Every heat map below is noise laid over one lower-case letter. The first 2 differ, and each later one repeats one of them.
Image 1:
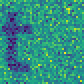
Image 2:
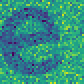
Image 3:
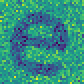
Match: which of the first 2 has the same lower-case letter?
2
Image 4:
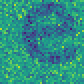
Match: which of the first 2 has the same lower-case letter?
2
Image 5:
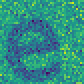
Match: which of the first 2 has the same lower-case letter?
2
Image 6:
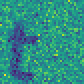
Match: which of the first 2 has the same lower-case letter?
1
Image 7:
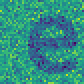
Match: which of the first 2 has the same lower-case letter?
2
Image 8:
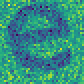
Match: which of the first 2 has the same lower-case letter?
2
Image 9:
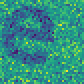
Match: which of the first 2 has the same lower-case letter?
2
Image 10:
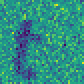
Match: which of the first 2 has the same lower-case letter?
1
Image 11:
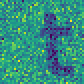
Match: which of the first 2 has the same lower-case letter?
1
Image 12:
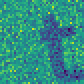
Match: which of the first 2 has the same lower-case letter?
1
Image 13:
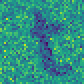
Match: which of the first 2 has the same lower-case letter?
1
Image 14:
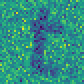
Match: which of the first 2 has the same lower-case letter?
1
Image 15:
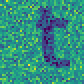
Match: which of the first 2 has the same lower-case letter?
1
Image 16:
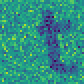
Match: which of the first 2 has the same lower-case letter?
1
